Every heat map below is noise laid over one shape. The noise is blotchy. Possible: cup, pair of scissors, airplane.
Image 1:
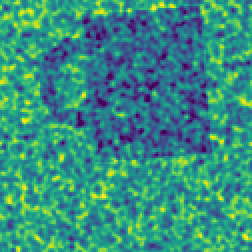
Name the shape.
cup
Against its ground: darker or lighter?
darker
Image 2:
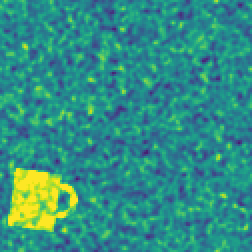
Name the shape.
cup
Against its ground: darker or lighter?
lighter
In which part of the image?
bottom left
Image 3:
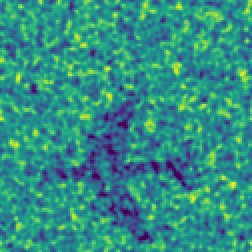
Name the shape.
airplane
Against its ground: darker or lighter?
darker
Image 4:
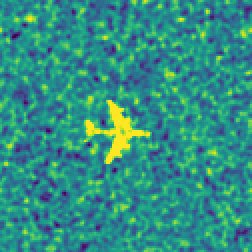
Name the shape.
airplane
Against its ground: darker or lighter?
lighter
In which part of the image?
centre
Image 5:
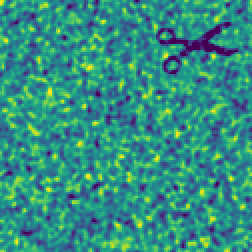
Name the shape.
pair of scissors
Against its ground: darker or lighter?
darker
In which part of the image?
top right
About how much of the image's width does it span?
a third
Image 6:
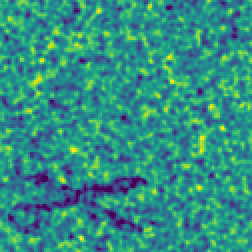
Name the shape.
pair of scissors
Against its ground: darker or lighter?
darker
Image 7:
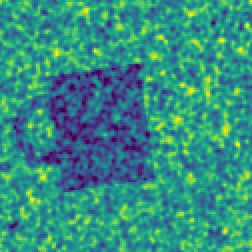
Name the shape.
cup
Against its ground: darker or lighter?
darker
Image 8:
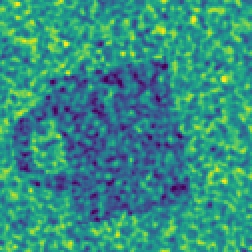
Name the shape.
cup
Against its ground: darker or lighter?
darker
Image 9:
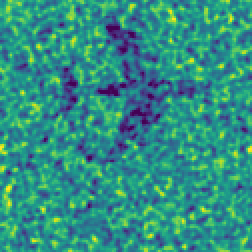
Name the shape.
airplane
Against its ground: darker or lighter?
darker
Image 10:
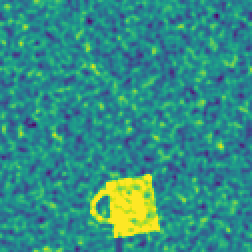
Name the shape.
cup
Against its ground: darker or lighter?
lighter
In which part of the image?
bottom middle
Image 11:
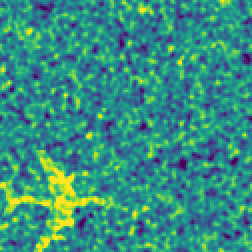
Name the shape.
airplane
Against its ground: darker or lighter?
lighter
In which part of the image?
bottom left
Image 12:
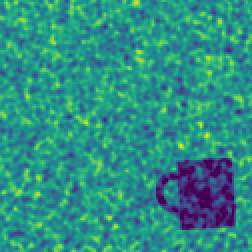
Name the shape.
cup
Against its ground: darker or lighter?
darker
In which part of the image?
bottom right
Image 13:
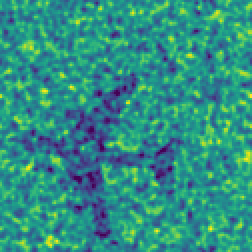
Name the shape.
airplane
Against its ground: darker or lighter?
darker
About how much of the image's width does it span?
two thirds
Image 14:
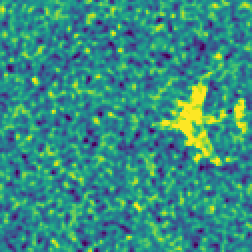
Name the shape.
airplane
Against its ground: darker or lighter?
lighter
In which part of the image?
middle right
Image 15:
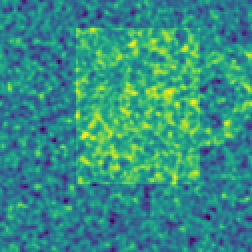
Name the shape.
cup
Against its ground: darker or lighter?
lighter
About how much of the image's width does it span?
two thirds
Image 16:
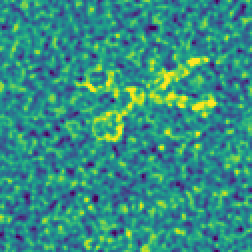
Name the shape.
pair of scissors
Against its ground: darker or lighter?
lighter
